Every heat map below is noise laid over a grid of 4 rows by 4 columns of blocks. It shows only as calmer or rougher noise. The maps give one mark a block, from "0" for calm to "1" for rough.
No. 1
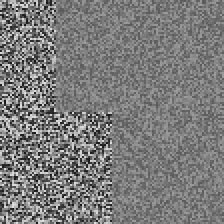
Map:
1000
1000
1100
1100
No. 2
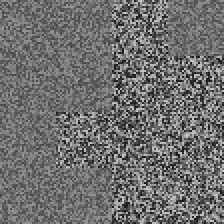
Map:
0010
0011
0111
0011
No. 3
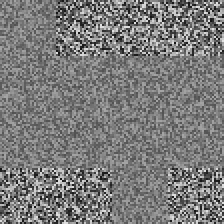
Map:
0111
0000
0000
1101
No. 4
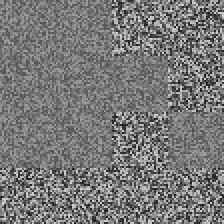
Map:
0011
0001
0010
1111
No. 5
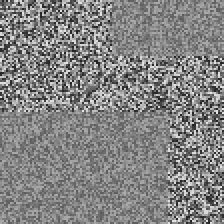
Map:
1100
1111
0001
0001
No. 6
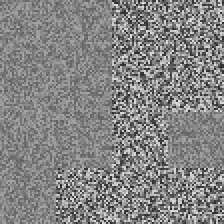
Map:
0011
0011
0010
0111
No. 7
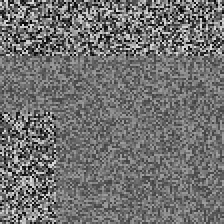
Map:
1111
0000
1000
1000
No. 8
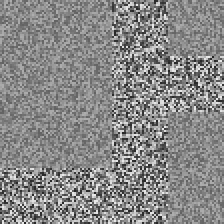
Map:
0010
0011
0010
1110
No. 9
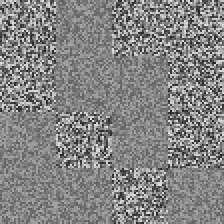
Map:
1011
1001
0101
0010
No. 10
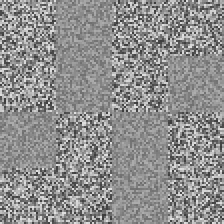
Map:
1011
1010
0101
1101
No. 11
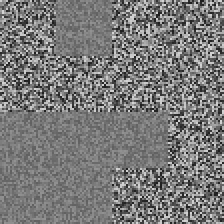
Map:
1011
1111
0001
0011
